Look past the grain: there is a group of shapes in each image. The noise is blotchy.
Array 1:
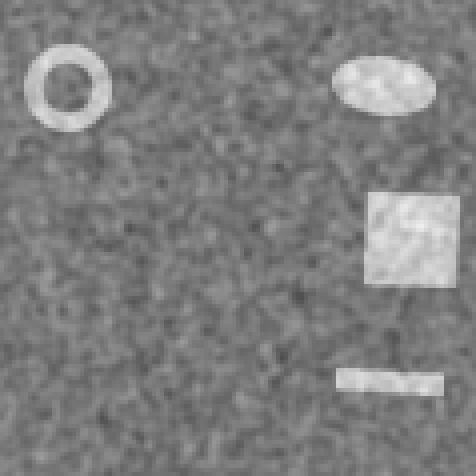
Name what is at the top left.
ring
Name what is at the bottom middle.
nothing
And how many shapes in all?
4
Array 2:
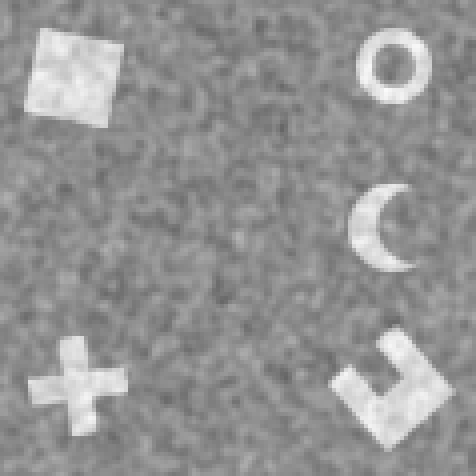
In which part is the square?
top left
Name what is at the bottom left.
cross
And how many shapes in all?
5
